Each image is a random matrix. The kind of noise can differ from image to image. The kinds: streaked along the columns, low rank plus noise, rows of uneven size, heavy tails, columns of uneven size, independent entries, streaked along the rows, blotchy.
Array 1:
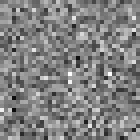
low rank plus noise
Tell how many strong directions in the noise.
five to eight
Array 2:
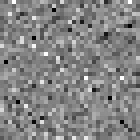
heavy tails
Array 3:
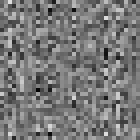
columns of uneven size
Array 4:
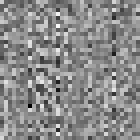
columns of uneven size
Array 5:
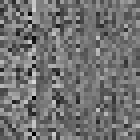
columns of uneven size
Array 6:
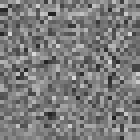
low rank plus noise
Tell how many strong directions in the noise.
five to eight
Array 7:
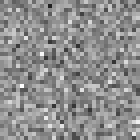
independent entries
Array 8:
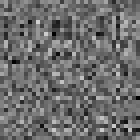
low rank plus noise
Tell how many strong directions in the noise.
one
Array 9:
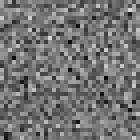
independent entries
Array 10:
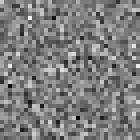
independent entries
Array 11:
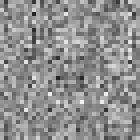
low rank plus noise
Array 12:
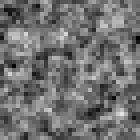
blotchy
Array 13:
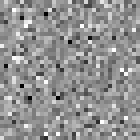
heavy tails
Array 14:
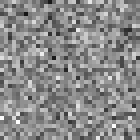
independent entries
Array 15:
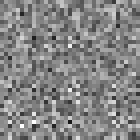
low rank plus noise
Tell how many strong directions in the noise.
one
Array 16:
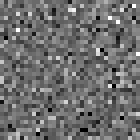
heavy tails
